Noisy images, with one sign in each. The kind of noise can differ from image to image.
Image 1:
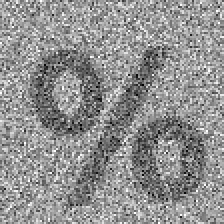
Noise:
independent entries
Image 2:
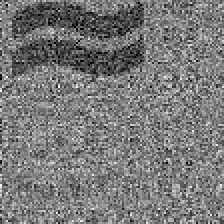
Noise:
low rank plus noise
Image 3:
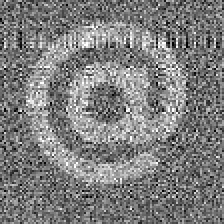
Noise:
low rank plus noise
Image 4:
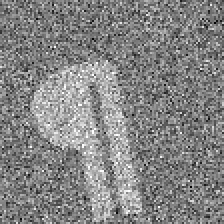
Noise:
independent entries
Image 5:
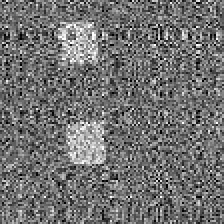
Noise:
low rank plus noise
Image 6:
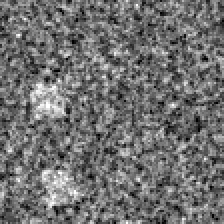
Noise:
blotchy
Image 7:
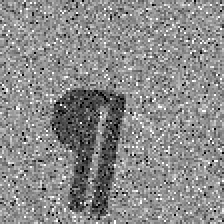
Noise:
heavy tails
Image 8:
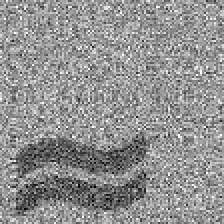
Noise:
low rank plus noise
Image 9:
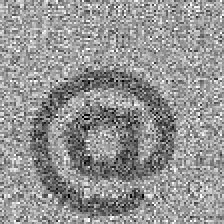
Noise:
low rank plus noise
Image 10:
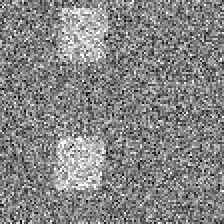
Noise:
independent entries
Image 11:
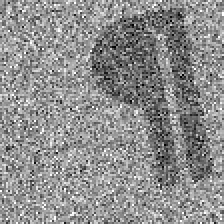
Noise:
independent entries
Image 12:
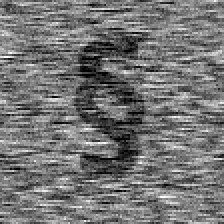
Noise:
streaked along the rows
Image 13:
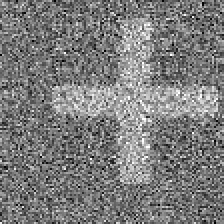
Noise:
low rank plus noise
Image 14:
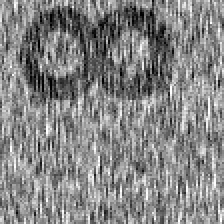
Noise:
streaked along the columns
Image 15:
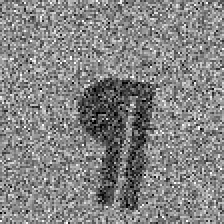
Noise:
independent entries
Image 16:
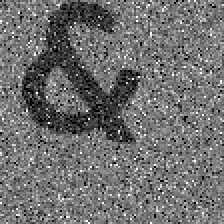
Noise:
heavy tails
